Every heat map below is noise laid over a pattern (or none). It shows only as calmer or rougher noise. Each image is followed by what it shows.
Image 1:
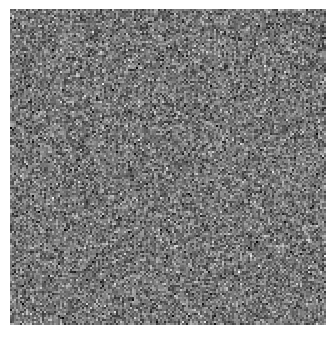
only noise
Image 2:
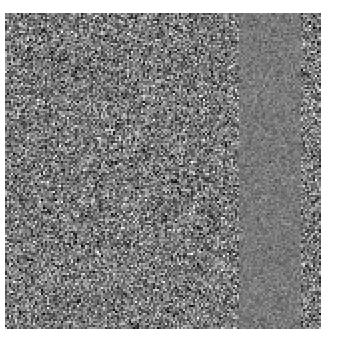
one band of columns
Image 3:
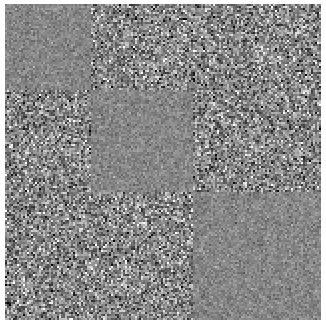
blocks along the diagonal
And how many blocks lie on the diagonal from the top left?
3
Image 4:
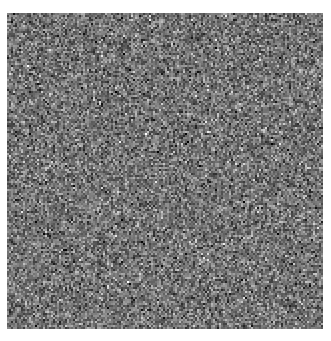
only noise
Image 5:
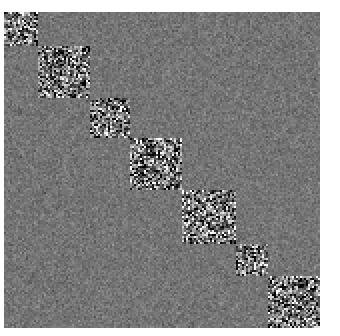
blocks along the diagonal
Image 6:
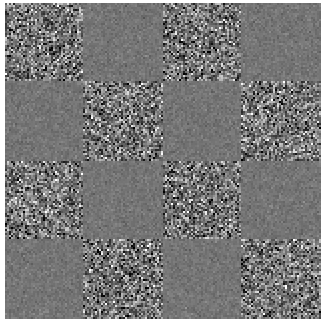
a checkerboard
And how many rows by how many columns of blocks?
4 by 4
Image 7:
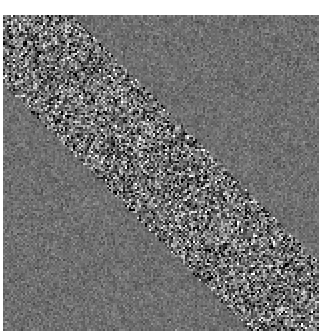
a diagonal band
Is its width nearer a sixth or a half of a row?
a half
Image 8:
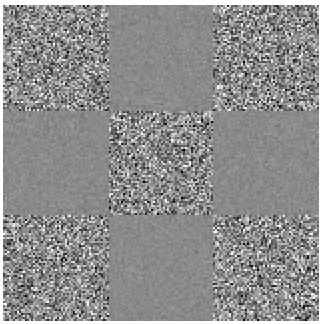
a checkerboard
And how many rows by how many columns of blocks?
3 by 3
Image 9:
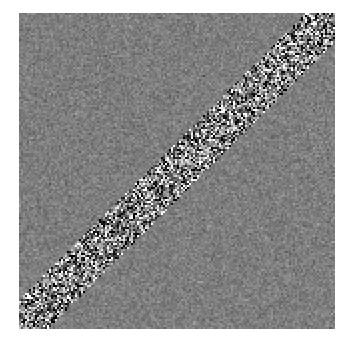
a diagonal band
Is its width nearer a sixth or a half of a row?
a sixth
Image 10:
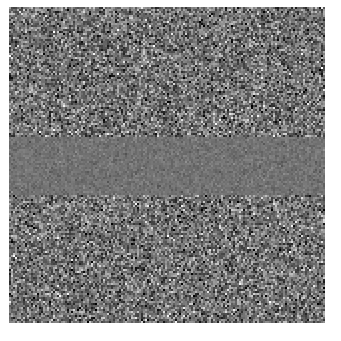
one band of rows
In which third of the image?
middle
